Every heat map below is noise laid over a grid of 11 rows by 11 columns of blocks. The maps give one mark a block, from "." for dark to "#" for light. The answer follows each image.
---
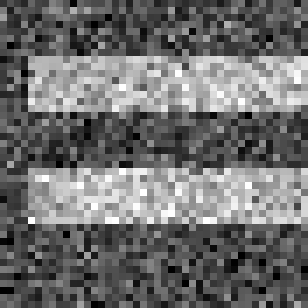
. . . . . . . . . . .
. . . . . . . . . . .
. # # # # # # # # # #
. # # # # # # # # # #
. . . . . . . . . . .
. . . . . . . . . . .
. # # # # # # # # # #
. # # # # # # # # # #
. . . . . . . . . . .
. . . . . . . . . . .
. . . . . . . . . . .
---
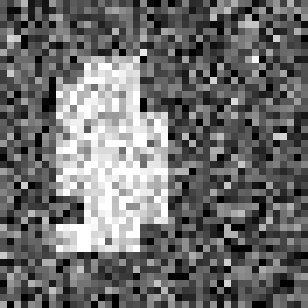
. . . . . . . . . . .
. . . . . . . . . . .
. . . # # . . . . . .
. . # # # . . . . . .
. . # # # # . . . . .
. . # # # # . . . . .
. . # # # # . . . . .
. . . # # # . . . . .
. . # # # . . . . . .
. . . . . . . . . . .
. . . . . . . . . . .
